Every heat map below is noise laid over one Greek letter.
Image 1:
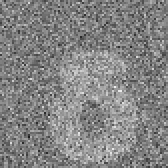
delta
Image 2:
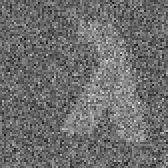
lambda
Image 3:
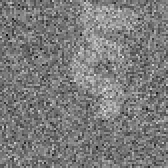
xi
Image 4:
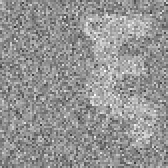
xi
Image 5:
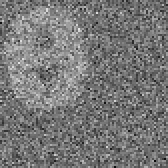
theta
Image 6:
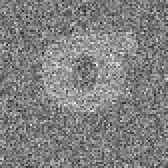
sigma
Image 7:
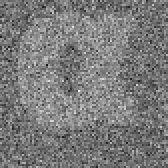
alpha
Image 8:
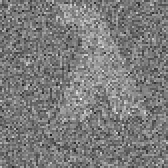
lambda
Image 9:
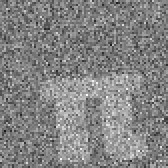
pi
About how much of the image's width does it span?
two thirds
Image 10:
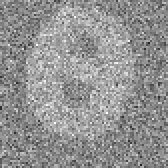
theta
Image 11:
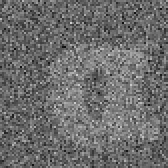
alpha
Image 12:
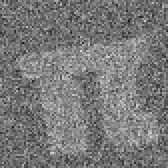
pi
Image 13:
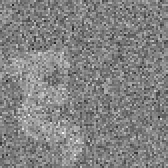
xi
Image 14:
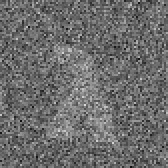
lambda
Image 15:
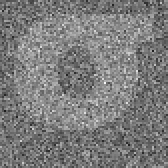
sigma
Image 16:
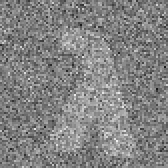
lambda
